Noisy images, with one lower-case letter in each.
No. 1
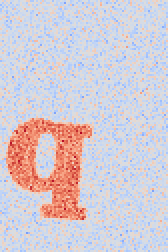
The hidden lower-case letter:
q
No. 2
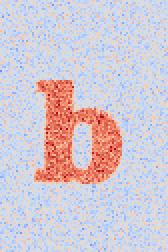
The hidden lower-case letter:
b
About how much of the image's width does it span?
half
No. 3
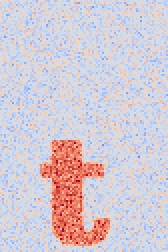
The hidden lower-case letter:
t
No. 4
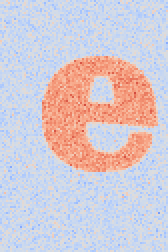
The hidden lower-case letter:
e
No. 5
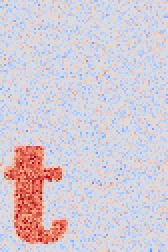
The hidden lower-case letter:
t
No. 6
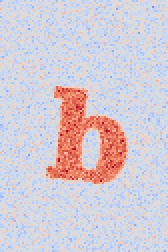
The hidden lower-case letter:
b
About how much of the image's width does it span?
half
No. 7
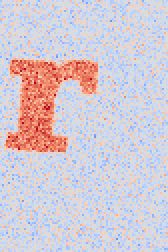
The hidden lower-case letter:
r
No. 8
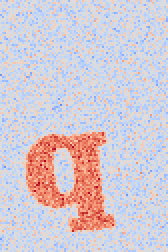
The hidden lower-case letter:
q
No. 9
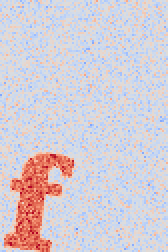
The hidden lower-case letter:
f
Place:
bottom left
